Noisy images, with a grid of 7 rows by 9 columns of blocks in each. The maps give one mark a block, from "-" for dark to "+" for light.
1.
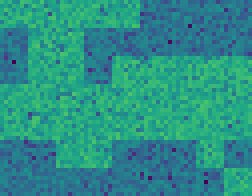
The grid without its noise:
+++++----
-++------
-++-+++++
+++++++++
+++++++++
--++---+-
--------+
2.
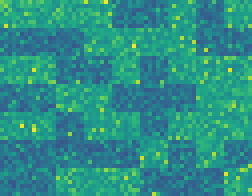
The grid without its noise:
++++--+-+
---++++--
++--+-+++
--++---++
++-++-+++
-----+-+-
--+++---+
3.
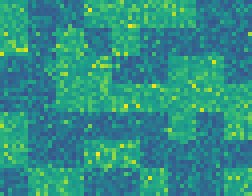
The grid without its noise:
+--++++--
+-+-+----
--++--++-
--+++++++
+-----+-+
+--++----
-++--+--+
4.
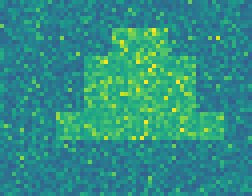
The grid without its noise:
---------
----++---
---++++--
---++++--
--++++++-
---------
---------
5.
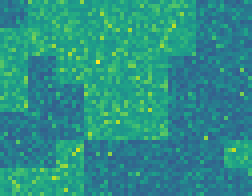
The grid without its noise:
-++++++--
+++++++--
+-++++---
+--+++---
---+++---
--+-----+
+++------
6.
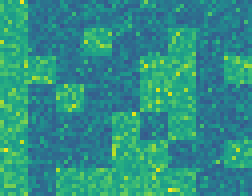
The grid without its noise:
+--------
+--+--+--
++---++-+
+-+--++--
+---+-+--
+---++--+
+-+++++--
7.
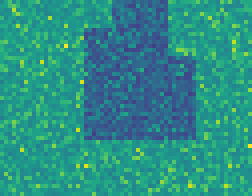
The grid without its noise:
++++--+++
+++---+++
+++----++
+++----++
+++----++
+++++++++
+++++++++
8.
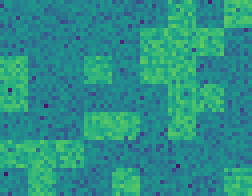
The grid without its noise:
------+-+
-----+++-
+--+-++--
+-----++-
---++-+--
+++------
-+--+---+
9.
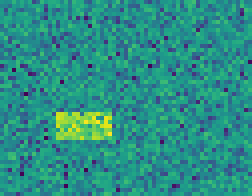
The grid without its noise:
---------
---------
---------
---------
--++-----
---------
---------
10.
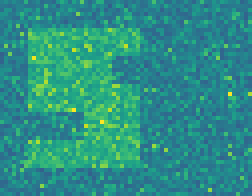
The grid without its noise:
---------
-++++----
-+++-----
-++++----
---++----
-++++----
---------
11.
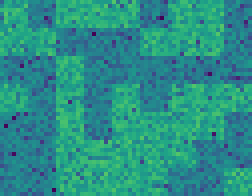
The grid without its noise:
+-+++-++-
++---+++-
--+------
+-+-+-+++
--+-++++-
--+++++--
--++++--+
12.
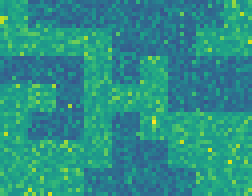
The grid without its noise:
+-------+
++++---++
---+-+---
++-+++---
+--+-++++
++++--+++
+++----++
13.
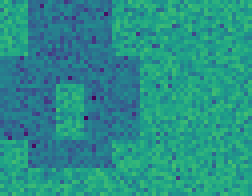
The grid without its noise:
+---+++++
+---+++++
-----++++
--+--++++
--+--++++
+---+++++
+++++++++
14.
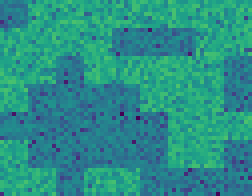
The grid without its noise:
-++++++++
++++---++
++-+++++-
+----+++-
------+++
+-----++-
++-++----
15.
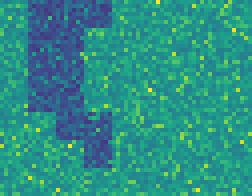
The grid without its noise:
+---+++++
+--++++++
+--++++++
+--++++++
++--+++++
+++-+++++
+++++++++
